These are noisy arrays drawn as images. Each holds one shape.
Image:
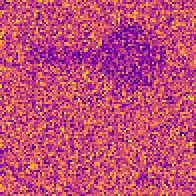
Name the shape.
lollipop
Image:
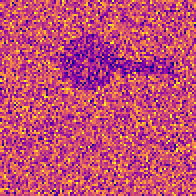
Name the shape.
lollipop
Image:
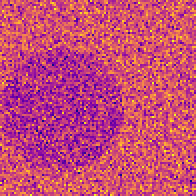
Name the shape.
disc
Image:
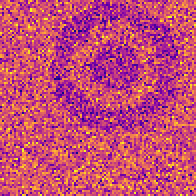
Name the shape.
bullseye
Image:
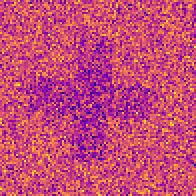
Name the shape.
cross
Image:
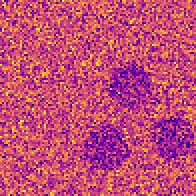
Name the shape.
three dots
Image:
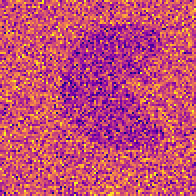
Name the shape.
disc with a wedge cut out
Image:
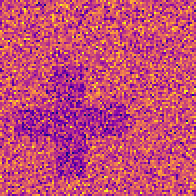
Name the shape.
cross
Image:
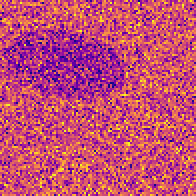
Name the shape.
ellipse
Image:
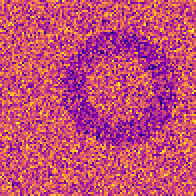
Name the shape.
ring
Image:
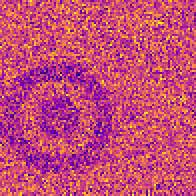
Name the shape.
bullseye
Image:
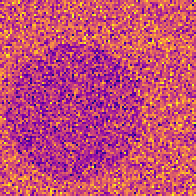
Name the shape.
disc
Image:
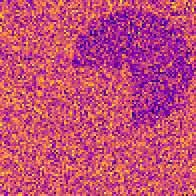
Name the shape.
disc with a wedge cut out
